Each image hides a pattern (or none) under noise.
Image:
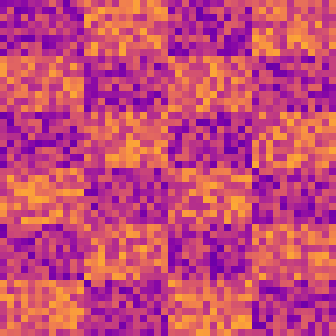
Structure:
a checkerboard
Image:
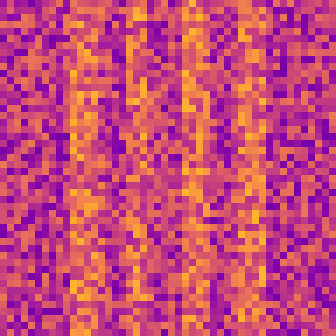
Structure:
bands of columns
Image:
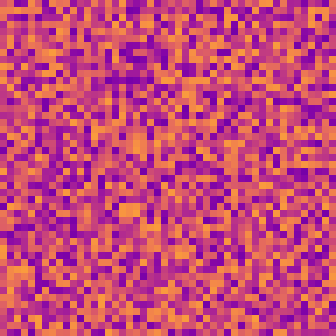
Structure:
only noise
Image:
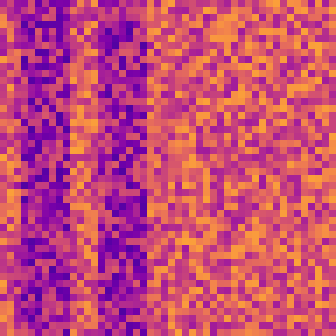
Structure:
bands of columns
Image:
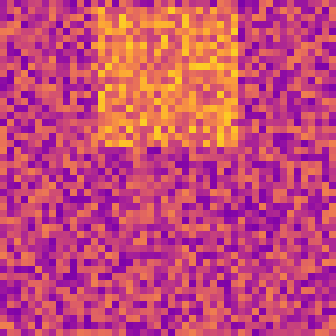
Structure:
one block
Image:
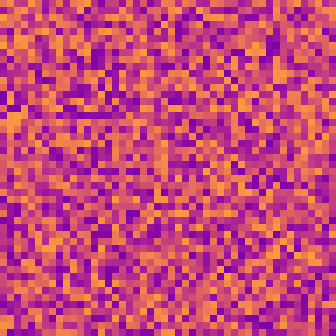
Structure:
only noise
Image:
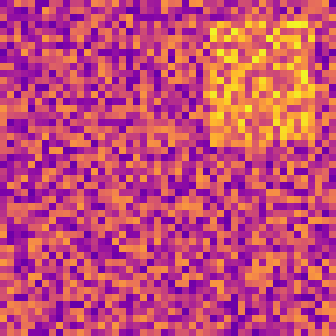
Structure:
one block
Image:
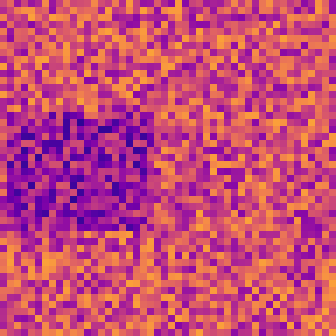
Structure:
one block
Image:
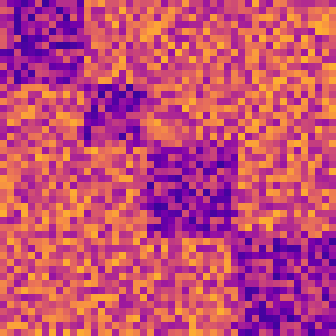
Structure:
blocks along the diagonal
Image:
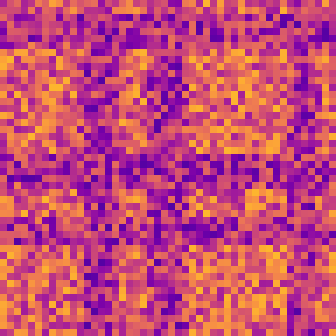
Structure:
bands of rows crossing bands of columns
